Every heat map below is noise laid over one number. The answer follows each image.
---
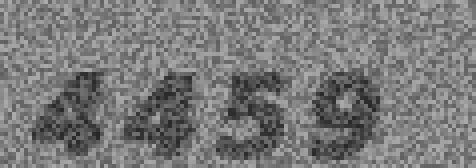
4459
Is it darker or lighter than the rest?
darker
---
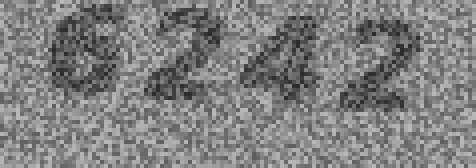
6242
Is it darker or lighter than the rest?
darker
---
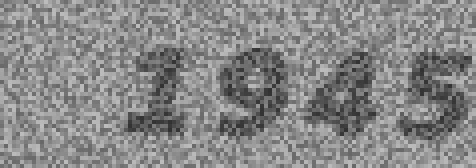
1945
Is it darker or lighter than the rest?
darker
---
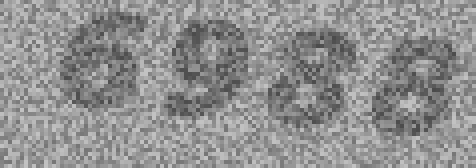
6988
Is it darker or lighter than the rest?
darker
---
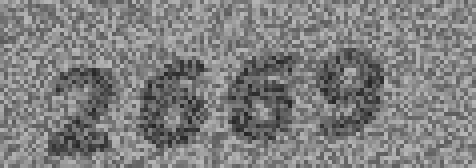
2669
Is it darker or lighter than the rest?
darker
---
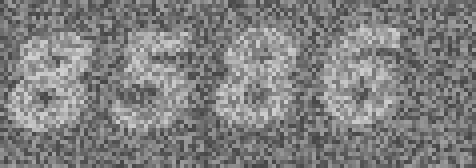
8586
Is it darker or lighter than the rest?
lighter
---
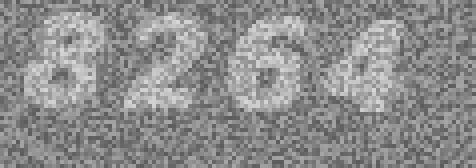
8264
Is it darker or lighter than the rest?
lighter
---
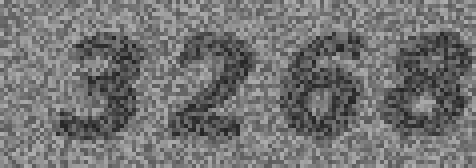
3268
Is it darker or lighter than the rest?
darker
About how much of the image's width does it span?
nearly all
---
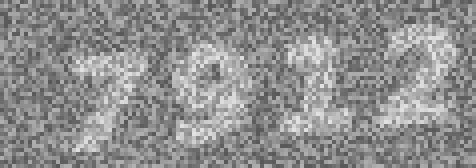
7912
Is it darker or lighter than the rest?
lighter
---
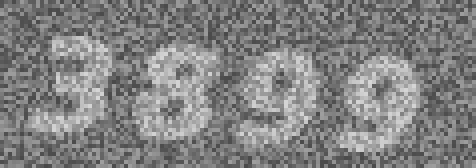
3899
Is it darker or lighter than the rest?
lighter
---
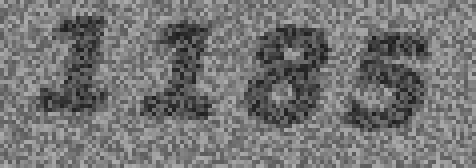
1185
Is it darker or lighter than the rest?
darker
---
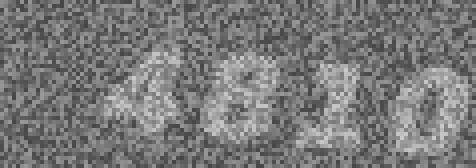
4810
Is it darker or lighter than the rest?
lighter
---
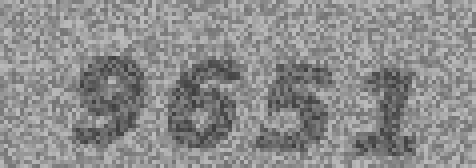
9651
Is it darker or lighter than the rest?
darker
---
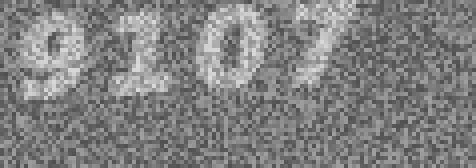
9107
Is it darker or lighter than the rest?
lighter
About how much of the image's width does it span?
two thirds
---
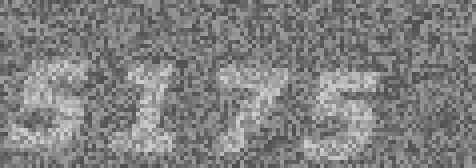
5175
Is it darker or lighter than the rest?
lighter
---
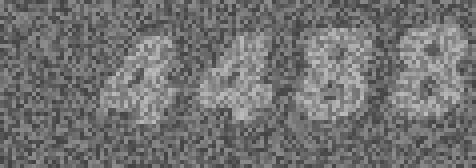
4488
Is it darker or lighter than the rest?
lighter
